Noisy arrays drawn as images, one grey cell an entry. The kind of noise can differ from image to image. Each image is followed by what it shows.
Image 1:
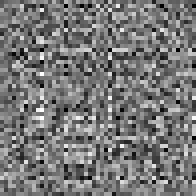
low rank plus noise
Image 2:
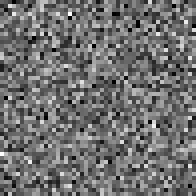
independent entries
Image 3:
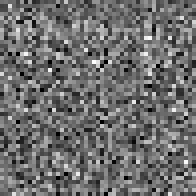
low rank plus noise
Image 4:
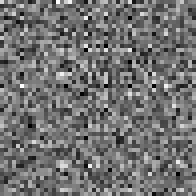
low rank plus noise
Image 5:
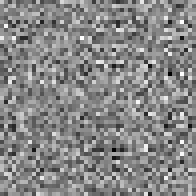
low rank plus noise
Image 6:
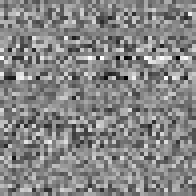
rows of uneven size
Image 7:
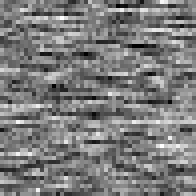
streaked along the rows
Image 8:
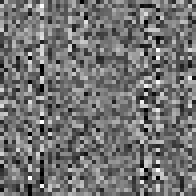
columns of uneven size
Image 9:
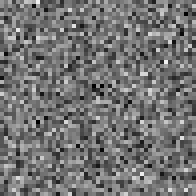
independent entries
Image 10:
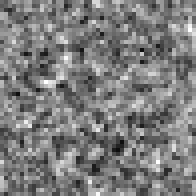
blotchy
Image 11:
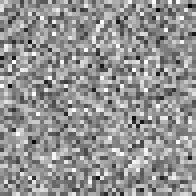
independent entries
